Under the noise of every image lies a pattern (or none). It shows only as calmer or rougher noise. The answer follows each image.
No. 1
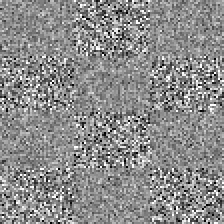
a checkerboard
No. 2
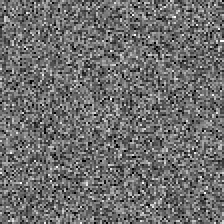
only noise
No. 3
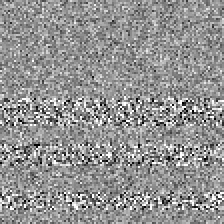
bands of rows
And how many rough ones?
3
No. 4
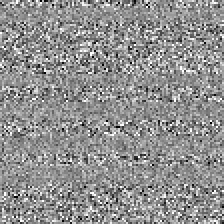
bands of rows
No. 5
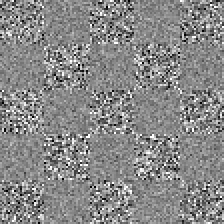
a checkerboard
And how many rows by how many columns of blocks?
5 by 5
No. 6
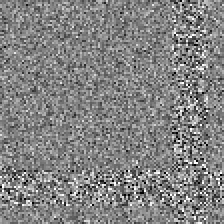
bands of rows crossing bands of columns
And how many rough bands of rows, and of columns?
1 and 1
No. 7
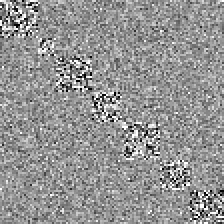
blocks along the diagonal
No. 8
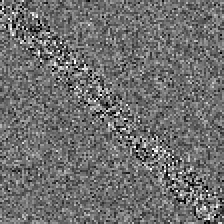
a diagonal band
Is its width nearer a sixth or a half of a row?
a sixth
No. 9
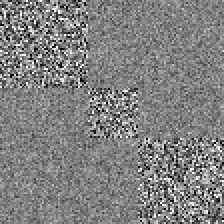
blocks along the diagonal
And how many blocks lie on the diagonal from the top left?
3
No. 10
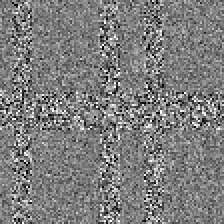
bands of rows crossing bands of columns
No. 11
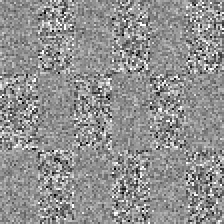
a checkerboard
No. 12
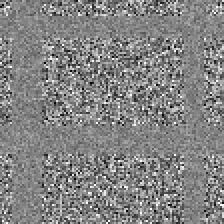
bands of rows crossing bands of columns
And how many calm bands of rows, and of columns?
2 and 2
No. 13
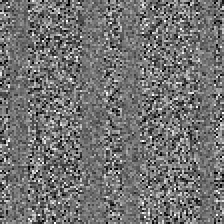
bands of columns
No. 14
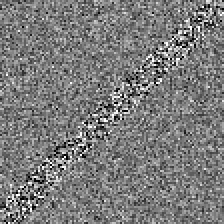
a diagonal band
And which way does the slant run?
bottom left to top right
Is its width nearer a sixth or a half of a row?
a sixth
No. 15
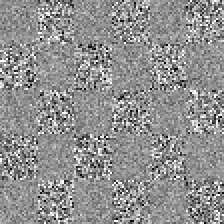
a checkerboard
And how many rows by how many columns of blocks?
5 by 6
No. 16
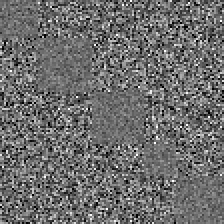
blocks along the diagonal
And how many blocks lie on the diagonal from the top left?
5
